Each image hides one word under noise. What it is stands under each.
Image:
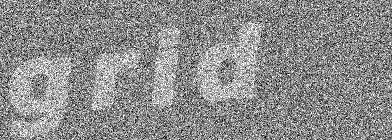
grid
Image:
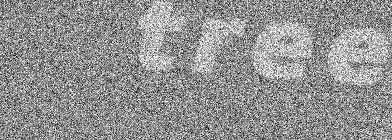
tree
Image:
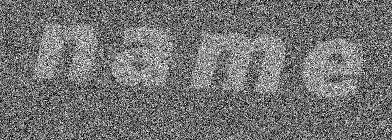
name
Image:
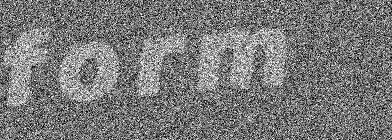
form
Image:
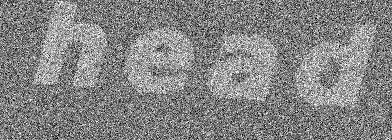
head
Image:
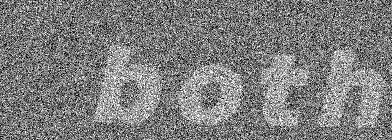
both
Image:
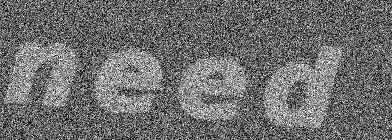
need
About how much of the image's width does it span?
nearly all
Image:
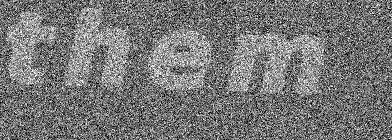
them
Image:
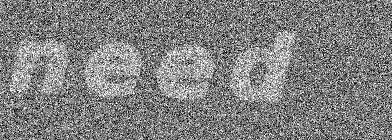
need
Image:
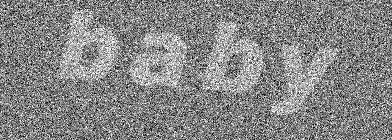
baby
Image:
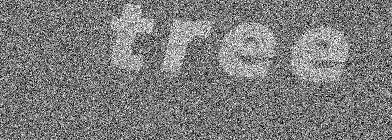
tree
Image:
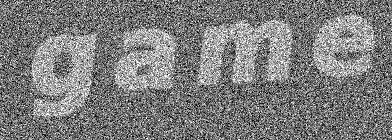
game
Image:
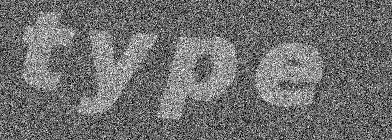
type
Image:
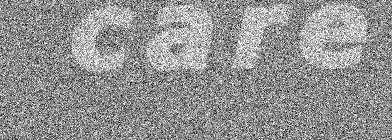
care
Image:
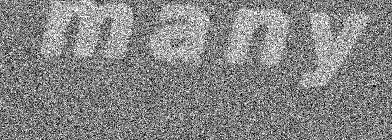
many
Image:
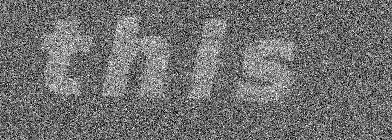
this
